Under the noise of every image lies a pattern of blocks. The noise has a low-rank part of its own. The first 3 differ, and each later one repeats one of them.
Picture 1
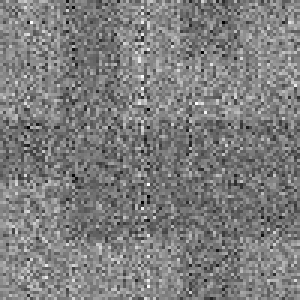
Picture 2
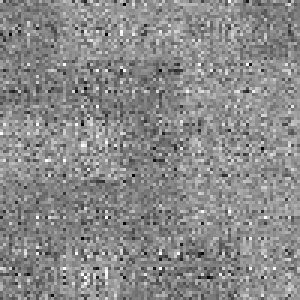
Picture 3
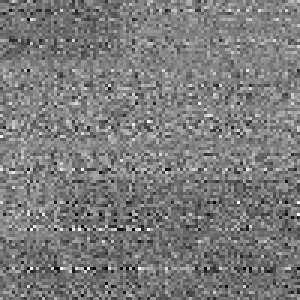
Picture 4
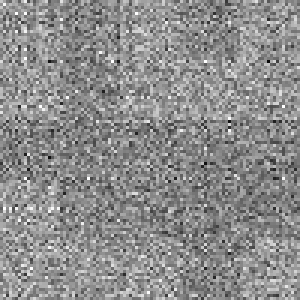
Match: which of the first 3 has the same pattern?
1
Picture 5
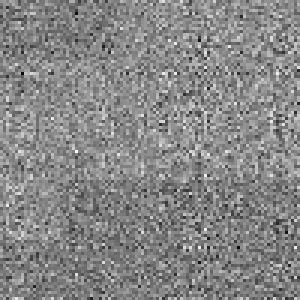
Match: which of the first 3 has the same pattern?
3
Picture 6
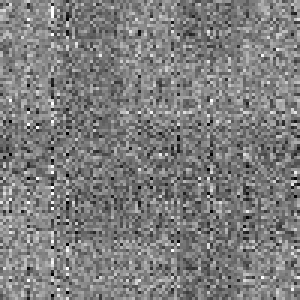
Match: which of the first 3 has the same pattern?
1
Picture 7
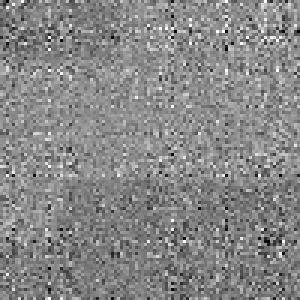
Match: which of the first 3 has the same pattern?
3
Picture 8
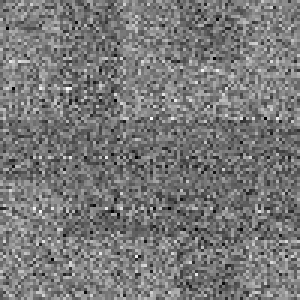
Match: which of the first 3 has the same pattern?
1
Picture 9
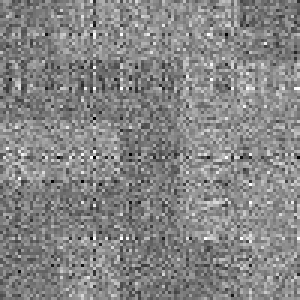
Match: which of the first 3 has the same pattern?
2
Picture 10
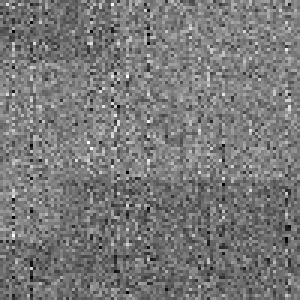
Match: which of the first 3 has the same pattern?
3
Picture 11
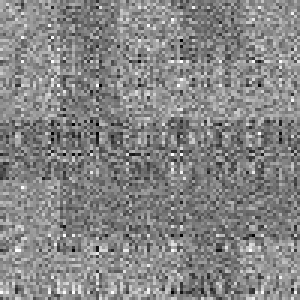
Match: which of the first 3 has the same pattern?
1
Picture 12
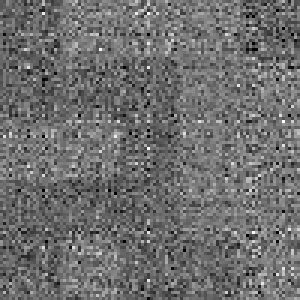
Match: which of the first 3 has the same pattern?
2
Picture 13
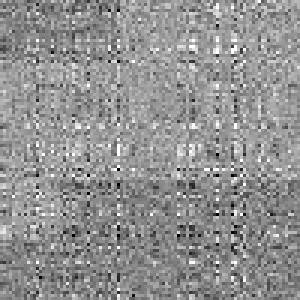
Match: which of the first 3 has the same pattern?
3
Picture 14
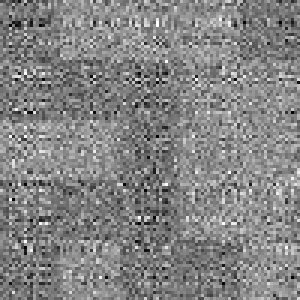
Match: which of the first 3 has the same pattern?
2
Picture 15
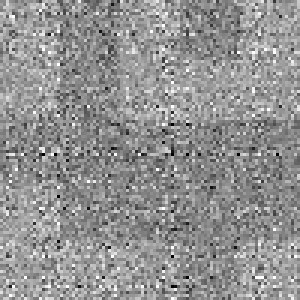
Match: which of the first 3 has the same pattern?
1
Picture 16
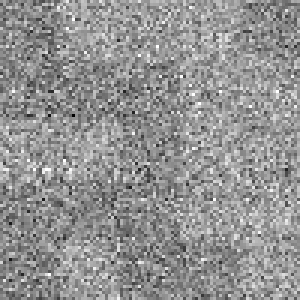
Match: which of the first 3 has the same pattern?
2
